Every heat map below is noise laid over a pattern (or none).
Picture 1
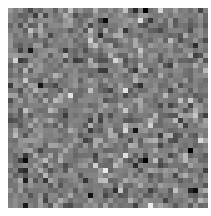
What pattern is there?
only noise
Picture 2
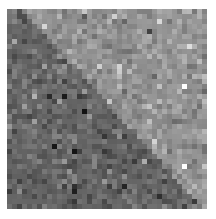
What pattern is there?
a sharp edge
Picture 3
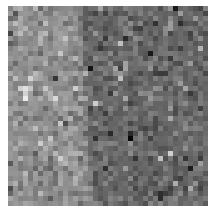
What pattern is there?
a sharp edge
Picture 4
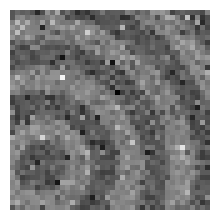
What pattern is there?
rings round one point
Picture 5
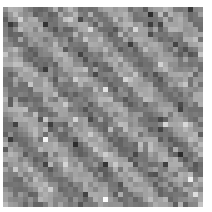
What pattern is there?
diagonal stripes
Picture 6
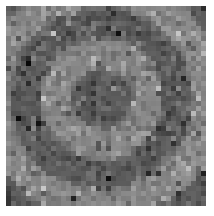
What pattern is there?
rings round one point
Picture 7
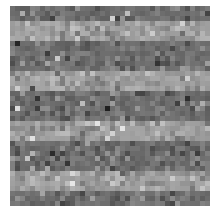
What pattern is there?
horizontal stripes
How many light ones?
4
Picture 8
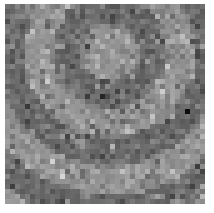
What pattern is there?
rings round one point
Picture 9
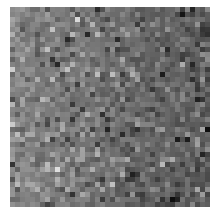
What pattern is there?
a smooth slope
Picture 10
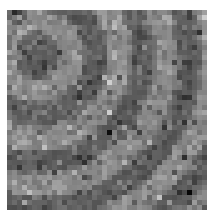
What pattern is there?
rings round one point
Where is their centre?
top left
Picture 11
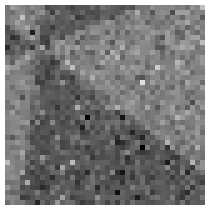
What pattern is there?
spokes from one point
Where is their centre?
top left
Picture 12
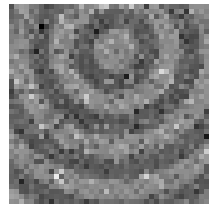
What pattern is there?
rings round one point
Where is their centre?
top middle
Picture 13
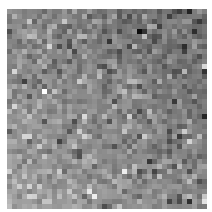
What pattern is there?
a smooth slope
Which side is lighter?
bottom left
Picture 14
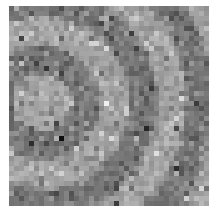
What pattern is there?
rings round one point
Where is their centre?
middle left
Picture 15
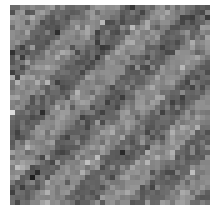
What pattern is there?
diagonal stripes
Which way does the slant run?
bottom left to top right
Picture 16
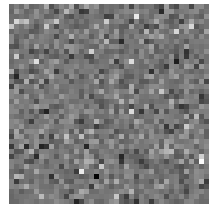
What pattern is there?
only noise
